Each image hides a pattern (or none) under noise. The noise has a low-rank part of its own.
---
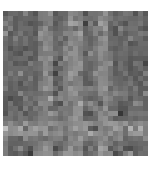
bands of rows crossing bands of columns
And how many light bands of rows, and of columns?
1 and 3
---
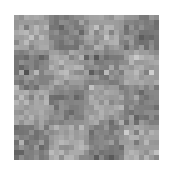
a checkerboard
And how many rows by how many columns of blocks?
4 by 4
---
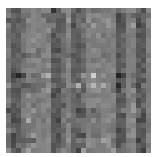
bands of columns
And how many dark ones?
5
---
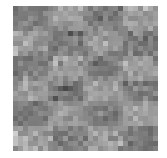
a checkerboard
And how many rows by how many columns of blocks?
6 by 4
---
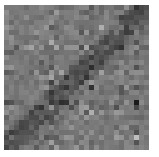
a diagonal band
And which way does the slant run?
bottom left to top right
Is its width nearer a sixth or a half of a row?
a sixth
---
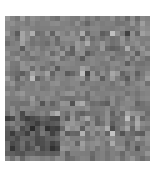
one block
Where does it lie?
bottom left
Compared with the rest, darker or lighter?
darker
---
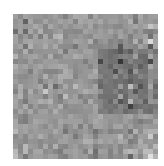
one block
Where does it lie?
middle right
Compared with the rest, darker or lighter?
darker
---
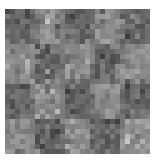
a checkerboard
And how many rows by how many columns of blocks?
4 by 5
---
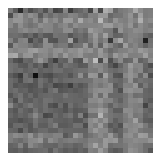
bands of rows crossing bands of columns
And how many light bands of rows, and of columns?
3 and 2
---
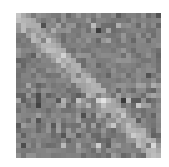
a diagonal band
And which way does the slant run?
top left to bottom right
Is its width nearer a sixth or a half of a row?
a sixth
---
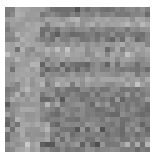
bands of rows crossing bands of columns
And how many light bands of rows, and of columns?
3 and 1
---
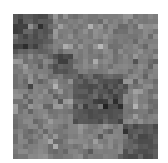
blocks along the diagonal
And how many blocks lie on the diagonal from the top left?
4
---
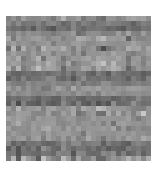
bands of rows
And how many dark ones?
4
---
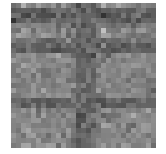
bands of rows crossing bands of columns
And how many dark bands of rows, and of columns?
3 and 1
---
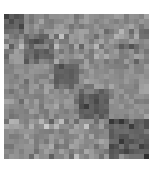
blocks along the diagonal
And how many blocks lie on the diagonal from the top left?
5
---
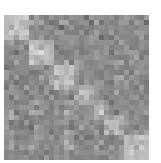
blocks along the diagonal
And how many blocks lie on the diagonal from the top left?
7
